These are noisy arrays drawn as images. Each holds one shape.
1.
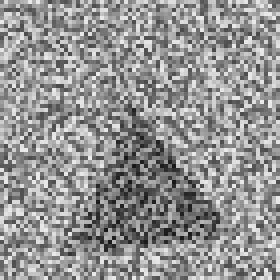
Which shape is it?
triangle
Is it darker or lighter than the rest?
darker
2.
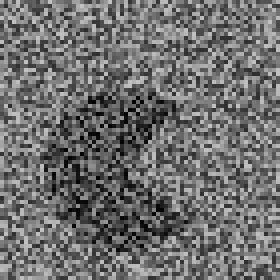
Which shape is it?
disc with a wedge cut out
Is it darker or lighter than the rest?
darker
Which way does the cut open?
right
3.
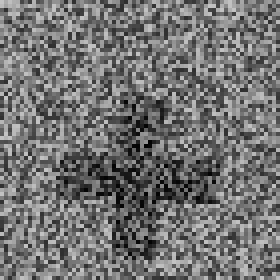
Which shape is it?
cross
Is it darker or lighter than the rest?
darker
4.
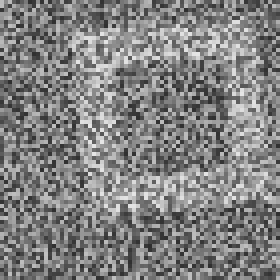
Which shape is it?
square frame
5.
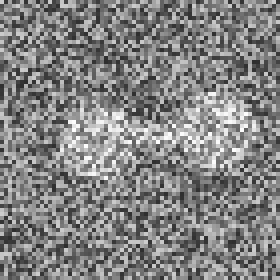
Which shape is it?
dumbbell
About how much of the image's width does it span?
two thirds
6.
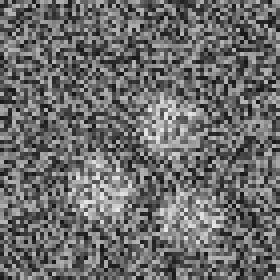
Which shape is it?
three dots
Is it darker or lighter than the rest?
lighter
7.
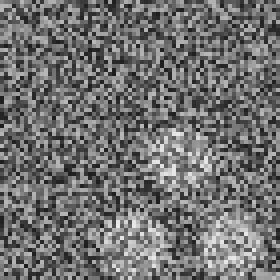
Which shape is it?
three dots
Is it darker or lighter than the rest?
lighter
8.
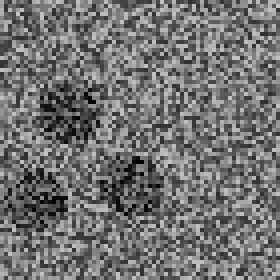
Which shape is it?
three dots
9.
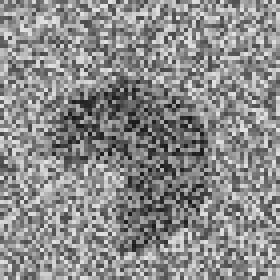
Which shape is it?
disc with a wedge cut out
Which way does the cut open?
down and left
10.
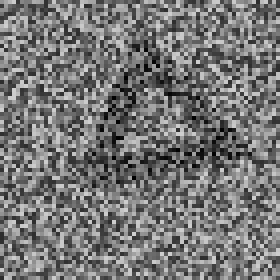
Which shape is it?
triangle frame
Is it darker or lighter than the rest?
darker
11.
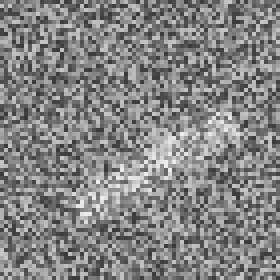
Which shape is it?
bar
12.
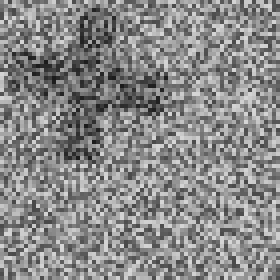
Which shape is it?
cross
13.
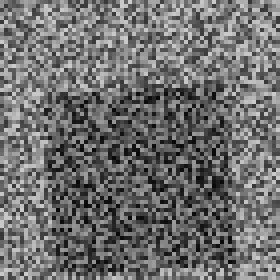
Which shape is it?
square
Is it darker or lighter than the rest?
darker
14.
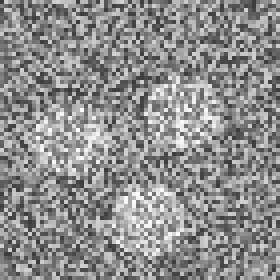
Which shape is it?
three dots
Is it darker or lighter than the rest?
lighter
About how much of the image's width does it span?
two thirds
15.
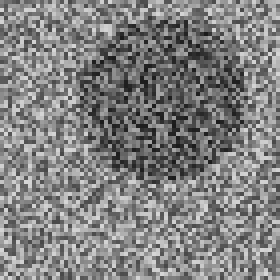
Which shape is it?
disc
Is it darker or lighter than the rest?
darker
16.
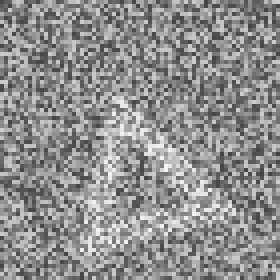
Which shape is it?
triangle frame
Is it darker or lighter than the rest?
lighter
